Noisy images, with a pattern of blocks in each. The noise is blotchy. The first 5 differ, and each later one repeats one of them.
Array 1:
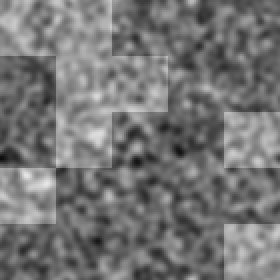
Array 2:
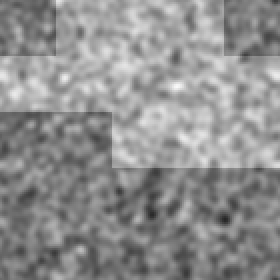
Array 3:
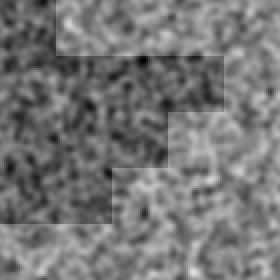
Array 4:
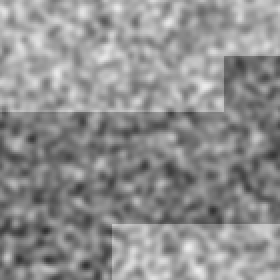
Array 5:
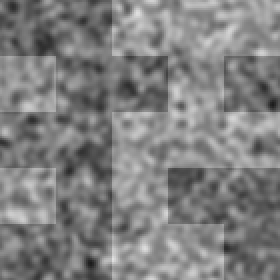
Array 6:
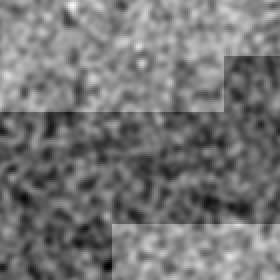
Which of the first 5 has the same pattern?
4
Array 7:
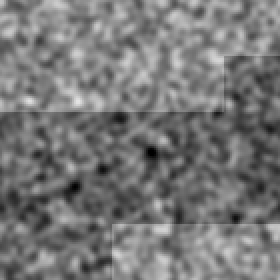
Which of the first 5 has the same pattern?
4
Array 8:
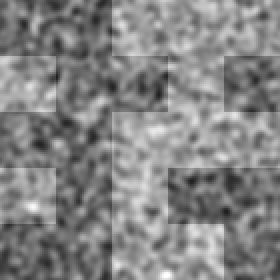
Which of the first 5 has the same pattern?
5
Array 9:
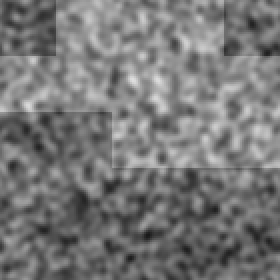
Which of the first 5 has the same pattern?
2
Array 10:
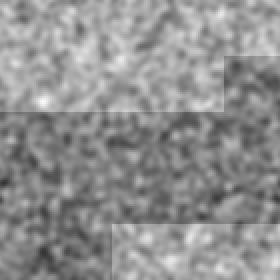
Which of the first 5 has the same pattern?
4
